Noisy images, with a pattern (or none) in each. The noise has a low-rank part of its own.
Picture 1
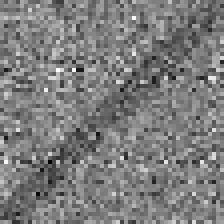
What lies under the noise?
a diagonal band
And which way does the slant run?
bottom left to top right
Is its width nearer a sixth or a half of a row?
a sixth
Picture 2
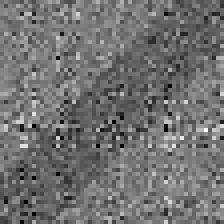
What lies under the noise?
a diagonal band
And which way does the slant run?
bottom left to top right
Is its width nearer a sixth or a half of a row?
a half
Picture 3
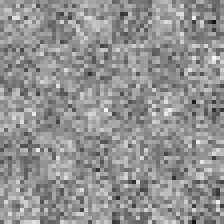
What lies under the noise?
a checkerboard
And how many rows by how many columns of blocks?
5 by 6
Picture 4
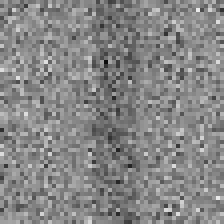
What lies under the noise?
one band of columns
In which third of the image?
middle
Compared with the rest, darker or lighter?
darker
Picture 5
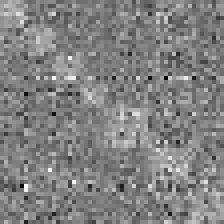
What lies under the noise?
blocks along the diagonal
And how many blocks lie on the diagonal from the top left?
7
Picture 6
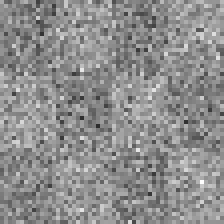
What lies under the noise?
a checkerboard
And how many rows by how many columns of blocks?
3 by 4
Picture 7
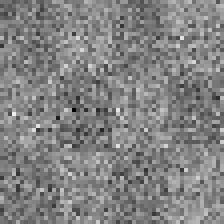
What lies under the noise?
a checkerboard
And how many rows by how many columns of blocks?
3 by 4
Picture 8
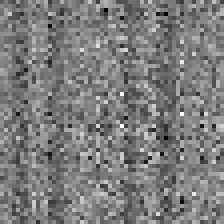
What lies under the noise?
bands of columns
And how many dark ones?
4
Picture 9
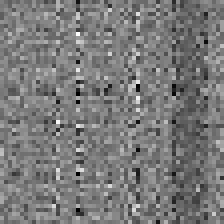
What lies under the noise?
one band of columns
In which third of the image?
right
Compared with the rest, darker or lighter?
darker
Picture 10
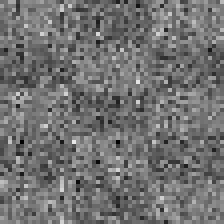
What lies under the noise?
a checkerboard
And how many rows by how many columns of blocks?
5 by 3
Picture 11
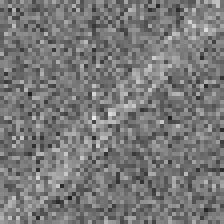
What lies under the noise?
a diagonal band
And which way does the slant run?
bottom left to top right
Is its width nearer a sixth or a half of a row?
a sixth
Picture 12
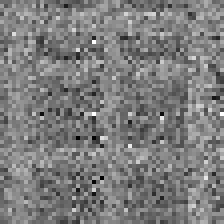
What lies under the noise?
bands of rows crossing bands of columns
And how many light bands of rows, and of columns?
3 and 3
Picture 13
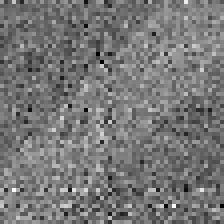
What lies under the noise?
a diagonal band
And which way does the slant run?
bottom left to top right
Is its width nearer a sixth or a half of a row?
a half
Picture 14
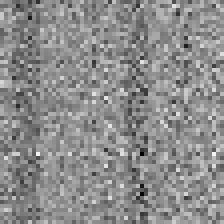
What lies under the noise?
bands of columns
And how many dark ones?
2
